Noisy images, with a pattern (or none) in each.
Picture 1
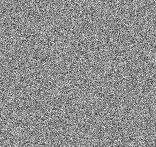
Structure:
only noise
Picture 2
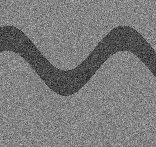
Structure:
a wavy band
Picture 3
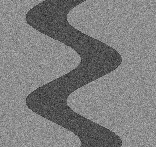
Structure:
a wavy band
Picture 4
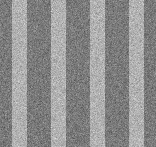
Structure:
vertical stripes
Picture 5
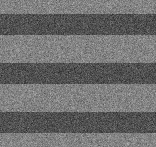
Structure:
horizontal stripes
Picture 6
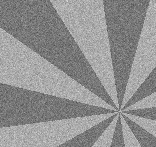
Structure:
spokes from one point
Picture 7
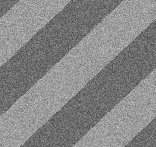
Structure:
diagonal stripes
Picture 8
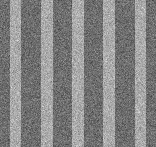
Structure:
vertical stripes
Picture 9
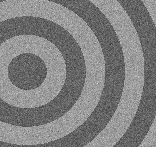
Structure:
rings round one point
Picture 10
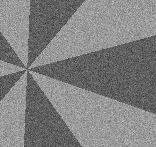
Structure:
spokes from one point
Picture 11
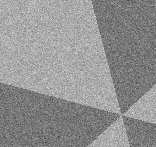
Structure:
spokes from one point
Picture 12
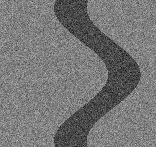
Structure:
a wavy band
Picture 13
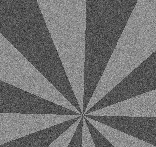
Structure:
spokes from one point
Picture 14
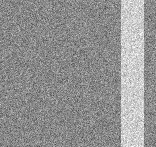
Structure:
one vertical stripe
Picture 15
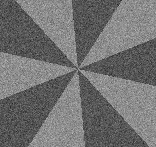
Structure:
spokes from one point
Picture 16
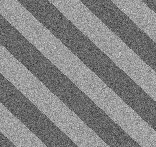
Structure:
diagonal stripes
